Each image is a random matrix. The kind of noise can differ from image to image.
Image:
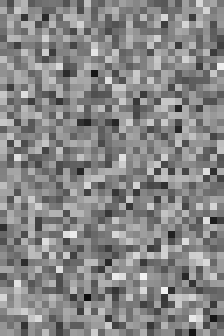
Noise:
independent entries
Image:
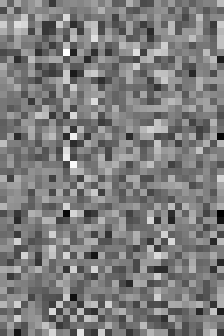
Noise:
low rank plus noise
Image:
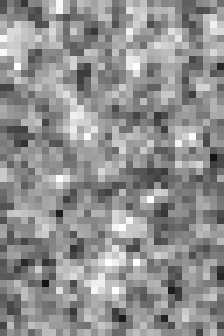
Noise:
blotchy
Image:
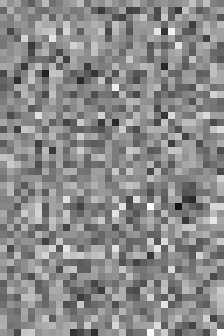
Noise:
low rank plus noise
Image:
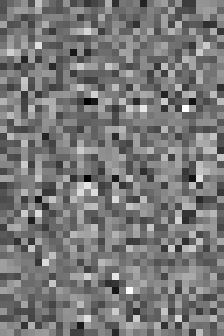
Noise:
low rank plus noise
